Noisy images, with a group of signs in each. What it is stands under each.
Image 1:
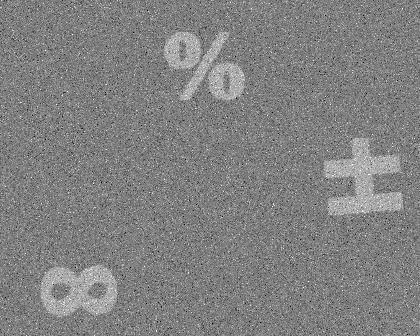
top middle: percent sign; middle right: plus-minus sign; bottom left: infinity sign
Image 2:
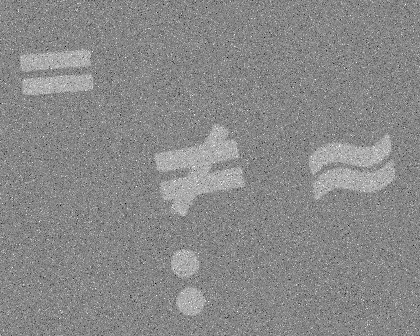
top left: equals sign; centre: not-equal sign; middle right: approximately sign; bottom middle: colon
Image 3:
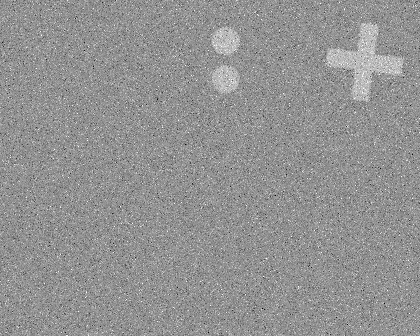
top middle: colon; top right: plus sign
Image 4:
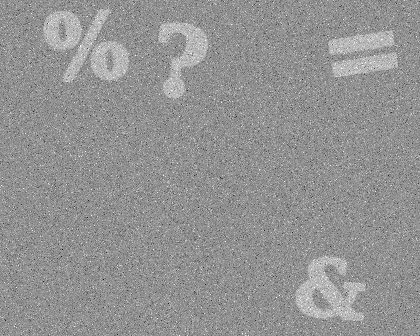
top left: percent sign; top middle: question mark; top right: equals sign; bottom right: ampersand
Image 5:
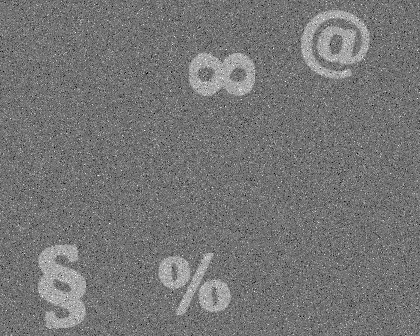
top middle: infinity sign; top right: at sign; bottom left: section sign; bottom middle: percent sign
